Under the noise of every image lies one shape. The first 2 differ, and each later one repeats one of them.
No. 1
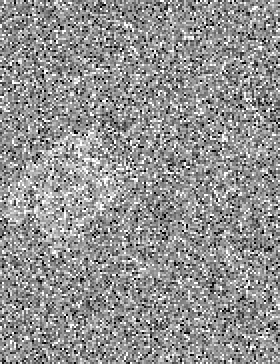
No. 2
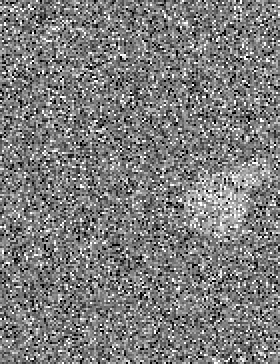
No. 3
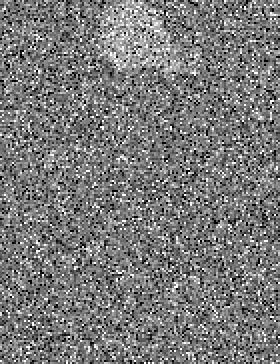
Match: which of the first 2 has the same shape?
2
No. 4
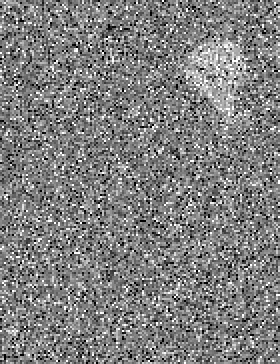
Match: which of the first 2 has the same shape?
2
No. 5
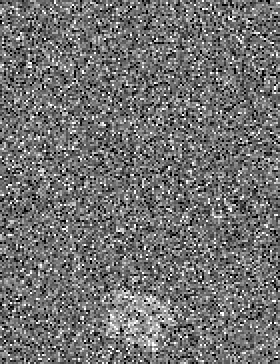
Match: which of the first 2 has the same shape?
1
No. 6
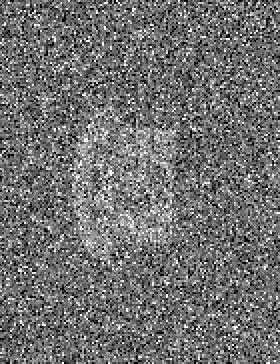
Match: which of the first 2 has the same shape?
1
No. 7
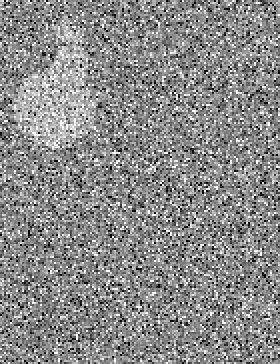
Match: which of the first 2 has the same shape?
2
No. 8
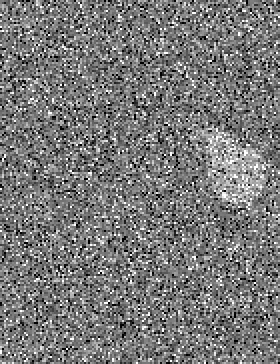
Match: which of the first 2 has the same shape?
2
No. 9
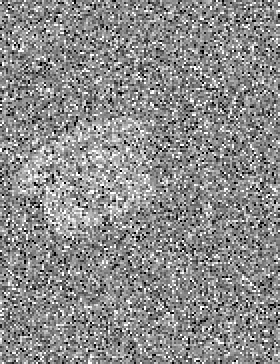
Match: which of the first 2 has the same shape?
1
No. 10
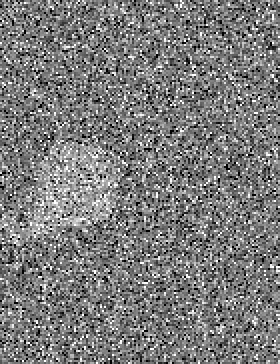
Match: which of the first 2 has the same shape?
2
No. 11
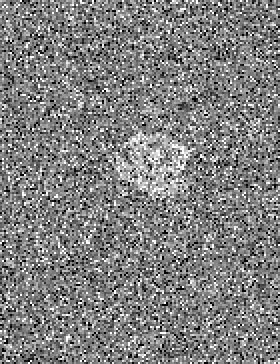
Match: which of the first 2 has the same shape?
1
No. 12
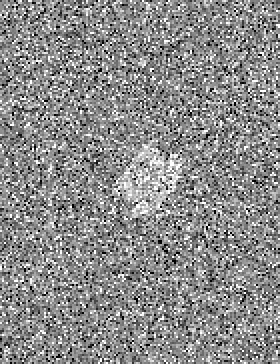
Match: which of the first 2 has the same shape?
1
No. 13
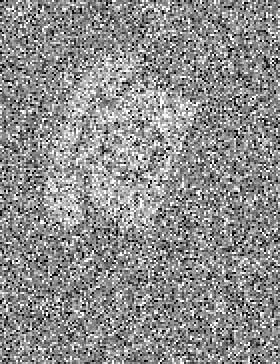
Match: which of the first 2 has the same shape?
1
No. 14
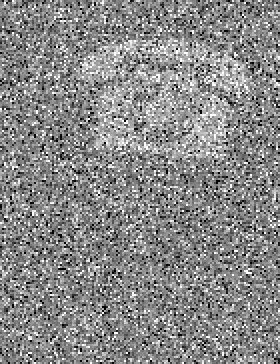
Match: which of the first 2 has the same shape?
1
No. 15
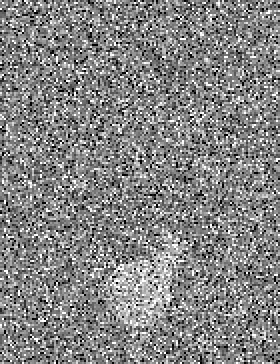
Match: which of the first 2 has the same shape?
2
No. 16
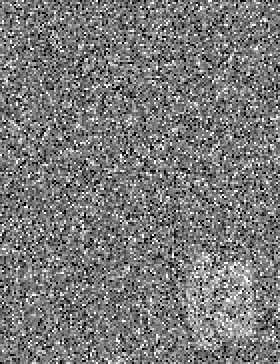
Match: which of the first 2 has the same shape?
1
